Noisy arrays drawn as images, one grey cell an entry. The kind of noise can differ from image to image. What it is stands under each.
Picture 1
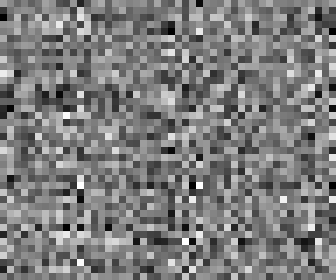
low rank plus noise
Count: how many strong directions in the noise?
three or four
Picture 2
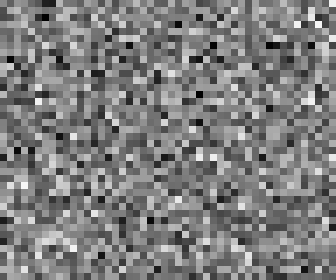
low rank plus noise
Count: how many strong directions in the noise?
five to eight
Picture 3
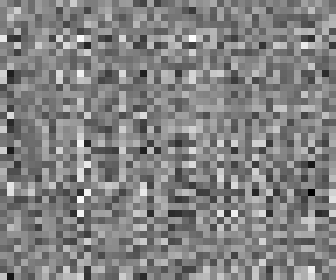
low rank plus noise
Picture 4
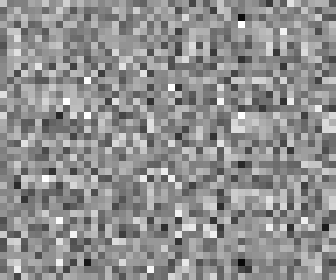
low rank plus noise
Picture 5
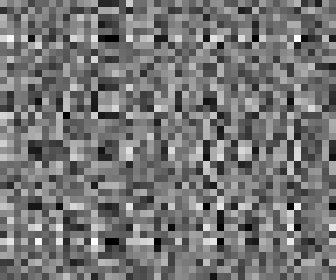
low rank plus noise
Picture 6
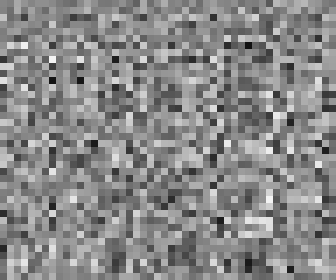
low rank plus noise
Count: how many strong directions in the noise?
three or four
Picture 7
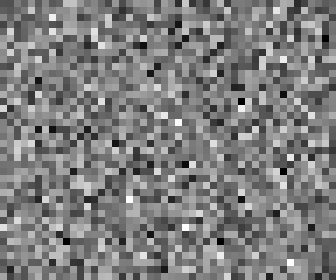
independent entries
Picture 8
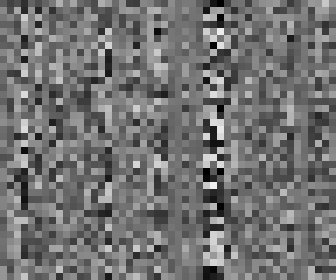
columns of uneven size
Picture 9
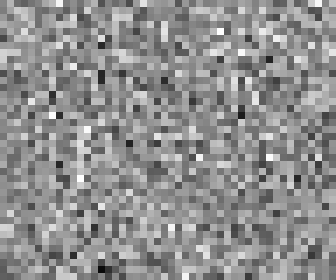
low rank plus noise
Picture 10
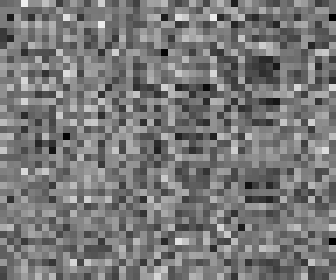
low rank plus noise
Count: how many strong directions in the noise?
three or four
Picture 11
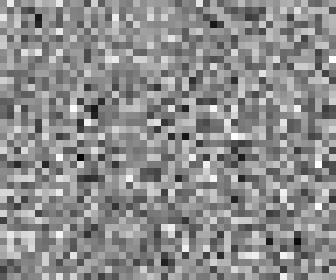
low rank plus noise
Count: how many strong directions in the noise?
five to eight
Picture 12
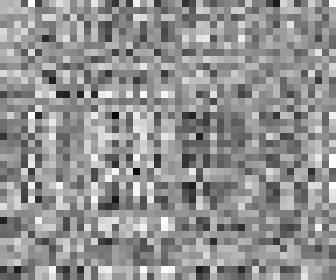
low rank plus noise
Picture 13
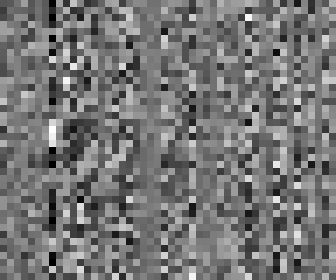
columns of uneven size
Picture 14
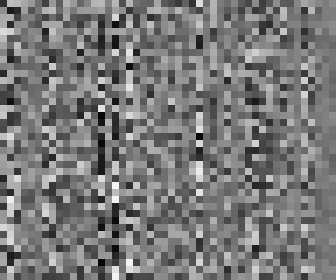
columns of uneven size
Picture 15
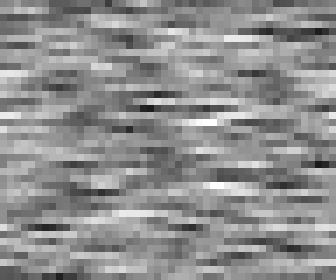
streaked along the rows
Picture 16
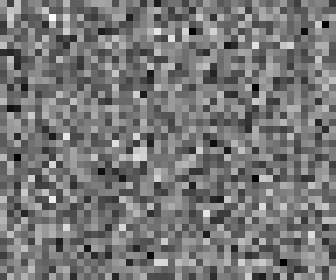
independent entries
